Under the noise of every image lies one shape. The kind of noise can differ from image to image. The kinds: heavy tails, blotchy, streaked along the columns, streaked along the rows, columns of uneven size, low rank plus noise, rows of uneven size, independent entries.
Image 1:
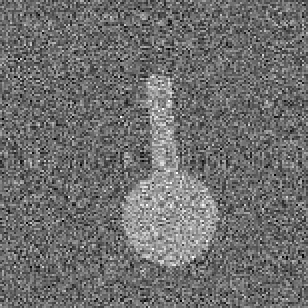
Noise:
low rank plus noise
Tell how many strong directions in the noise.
one
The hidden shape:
lollipop
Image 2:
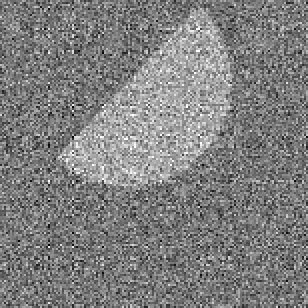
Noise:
low rank plus noise
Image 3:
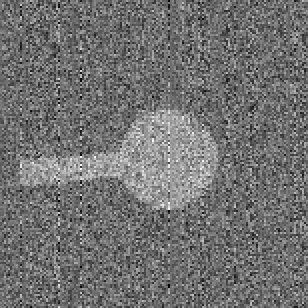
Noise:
columns of uneven size
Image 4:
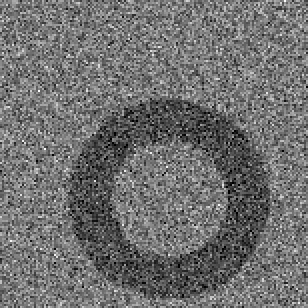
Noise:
independent entries
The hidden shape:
ring
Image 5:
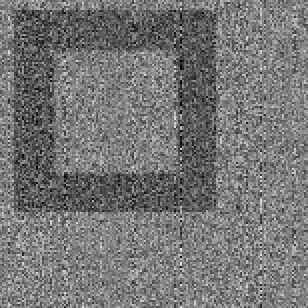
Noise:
columns of uneven size
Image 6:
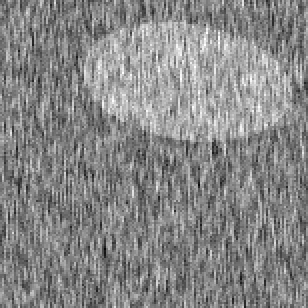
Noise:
streaked along the columns
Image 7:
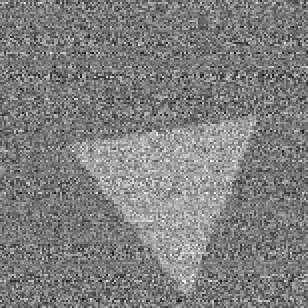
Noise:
rows of uneven size
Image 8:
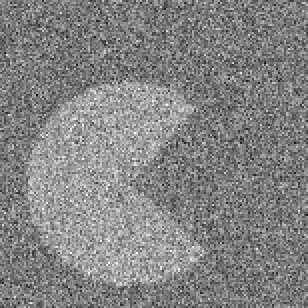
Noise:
independent entries
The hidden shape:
disc with a wedge cut out
